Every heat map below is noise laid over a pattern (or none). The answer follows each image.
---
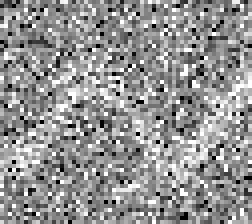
a wavy band
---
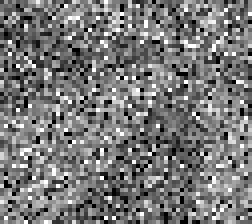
spokes from one point
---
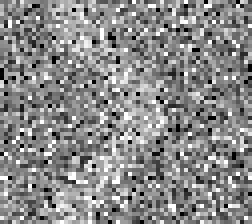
a wavy band
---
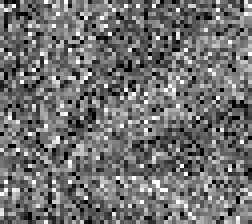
spokes from one point
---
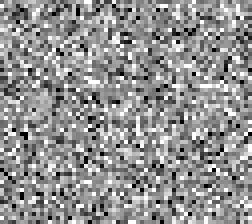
only noise
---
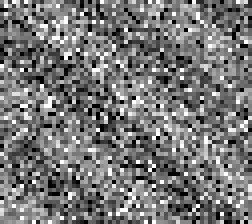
diagonal stripes
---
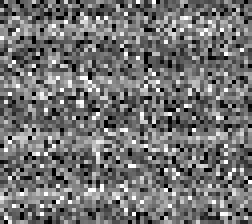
horizontal stripes
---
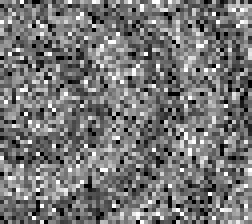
rings round one point
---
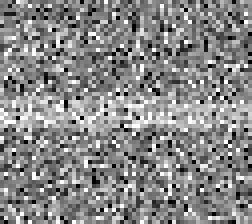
one horizontal stripe
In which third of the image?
middle
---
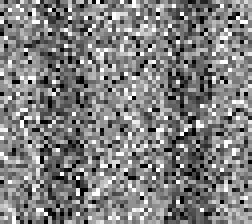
vertical stripes
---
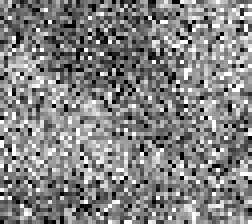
spokes from one point
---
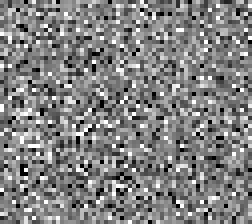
only noise
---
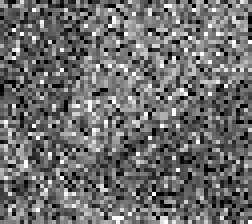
spokes from one point
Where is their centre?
bottom left
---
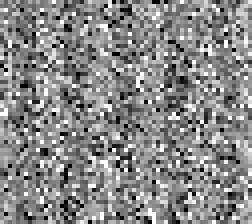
vertical stripes
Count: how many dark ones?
5
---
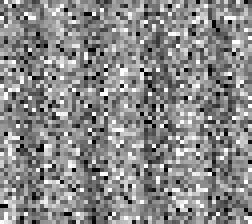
vertical stripes
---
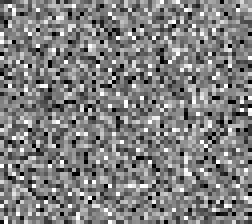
only noise
